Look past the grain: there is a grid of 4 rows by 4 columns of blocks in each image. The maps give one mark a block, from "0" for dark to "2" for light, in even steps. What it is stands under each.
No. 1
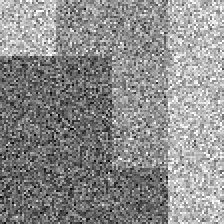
2 1 1 2
0 0 1 2
0 0 1 2
0 0 0 2
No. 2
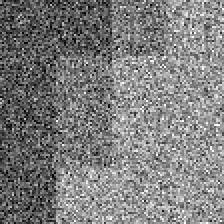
0 0 1 2
0 1 2 2
0 1 2 2
0 2 2 2
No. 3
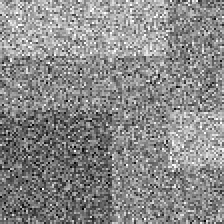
2 2 2 1
1 1 1 1
0 0 1 2
0 0 1 1
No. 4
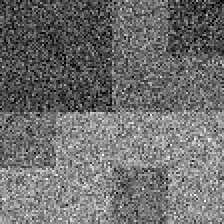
0 0 1 0
0 0 1 1
1 2 2 2
2 2 1 2
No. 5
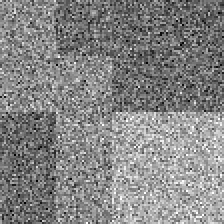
1 0 0 0
1 1 0 0
0 1 2 2
0 1 2 2
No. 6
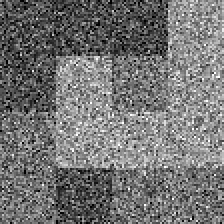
0 0 0 2
0 2 1 2
1 2 2 2
1 0 1 1
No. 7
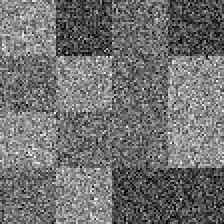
2 0 1 0
1 2 1 2
2 1 1 2
1 2 0 0
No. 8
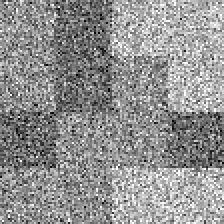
1 0 2 2
1 0 1 2
0 1 1 0
1 1 2 2
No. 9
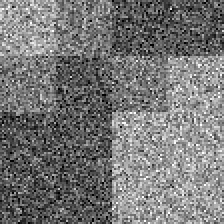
2 1 0 0
1 0 1 2
0 0 2 2
0 0 2 2
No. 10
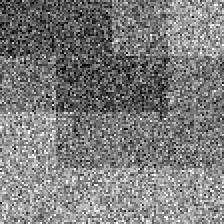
0 0 1 2
1 0 0 1
2 1 1 1
2 2 2 2
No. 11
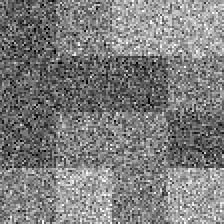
0 1 2 2
0 0 0 1
0 1 1 0
1 2 1 2
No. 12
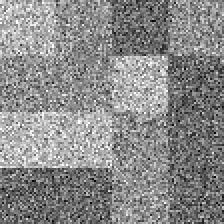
2 1 0 1
1 1 2 0
2 2 1 0
0 0 1 0
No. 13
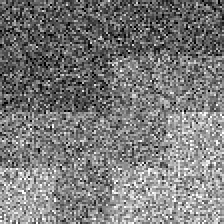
0 0 0 0
0 0 1 1
1 1 1 2
2 1 2 2
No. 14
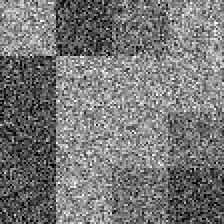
2 0 1 2
0 2 2 2
0 2 2 1
0 2 1 0
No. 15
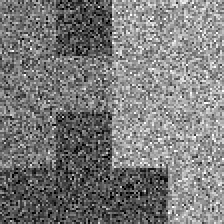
1 0 2 2
1 1 2 2
1 0 2 2
0 0 0 2
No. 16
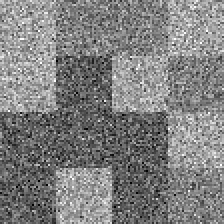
2 1 1 2
2 0 2 1
0 0 0 2
0 2 0 1
